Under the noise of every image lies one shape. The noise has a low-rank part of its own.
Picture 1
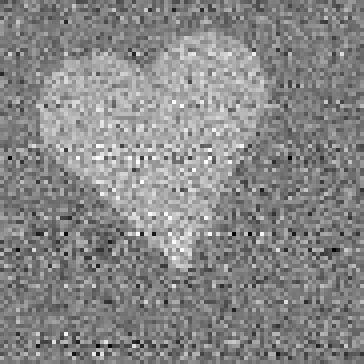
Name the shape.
heart
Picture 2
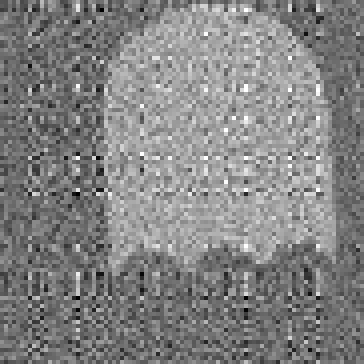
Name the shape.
ghost
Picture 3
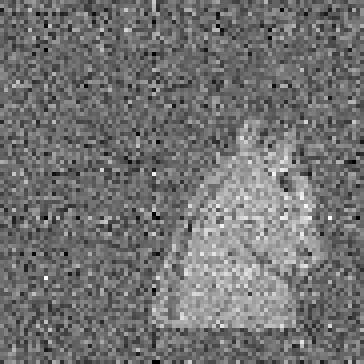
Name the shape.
chess knight
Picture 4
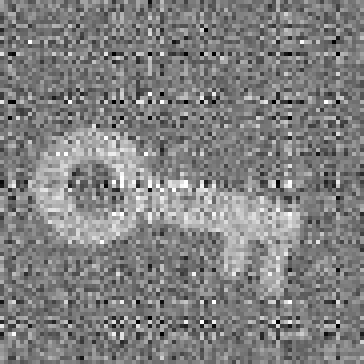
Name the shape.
key
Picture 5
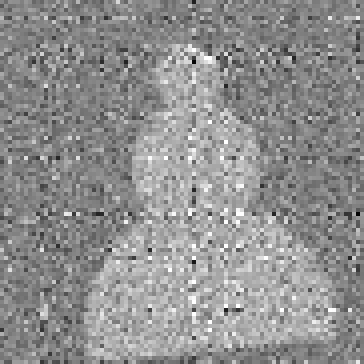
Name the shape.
chess pawn
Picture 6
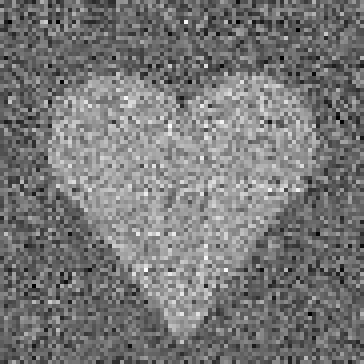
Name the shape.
heart
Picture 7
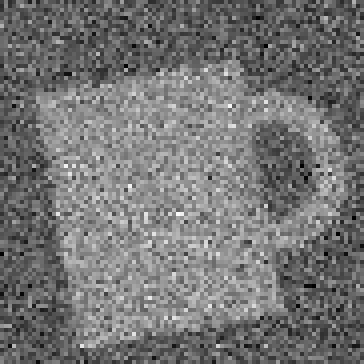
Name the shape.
cup
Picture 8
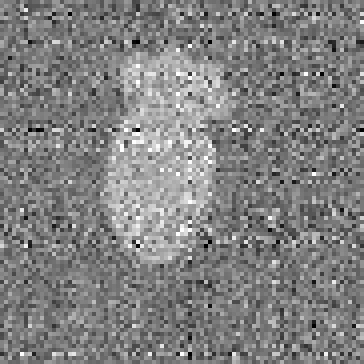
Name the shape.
footprint
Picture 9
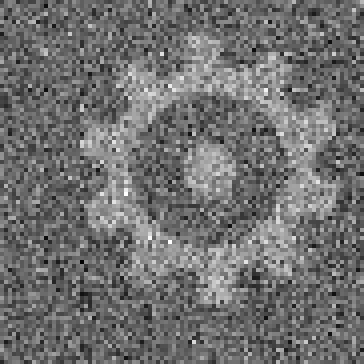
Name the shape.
gear
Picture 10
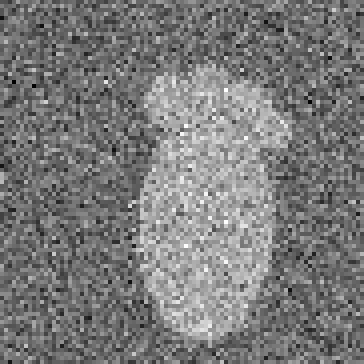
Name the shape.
footprint
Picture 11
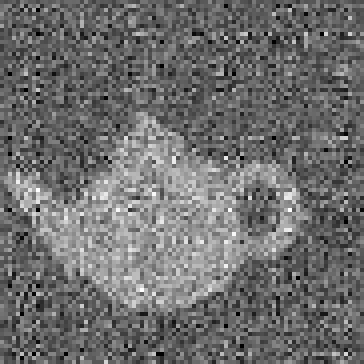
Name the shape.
teapot
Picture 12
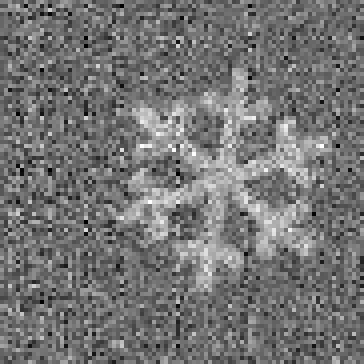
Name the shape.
snowflake
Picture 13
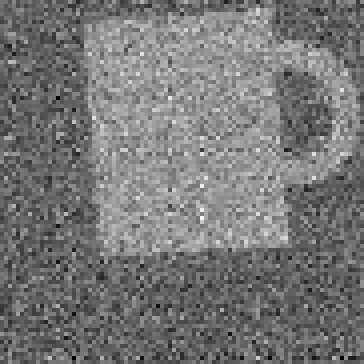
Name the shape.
cup
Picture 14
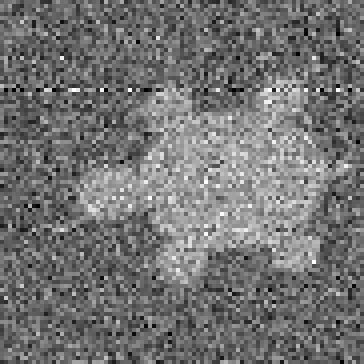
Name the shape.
turtle
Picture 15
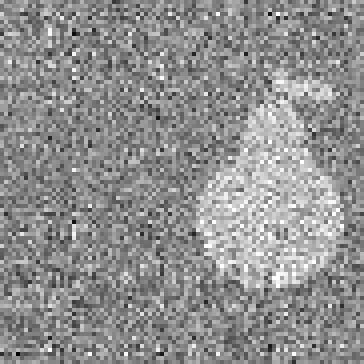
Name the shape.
pear
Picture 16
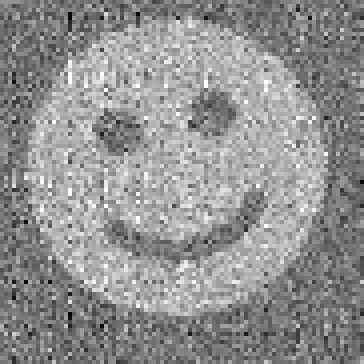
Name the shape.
smiling face
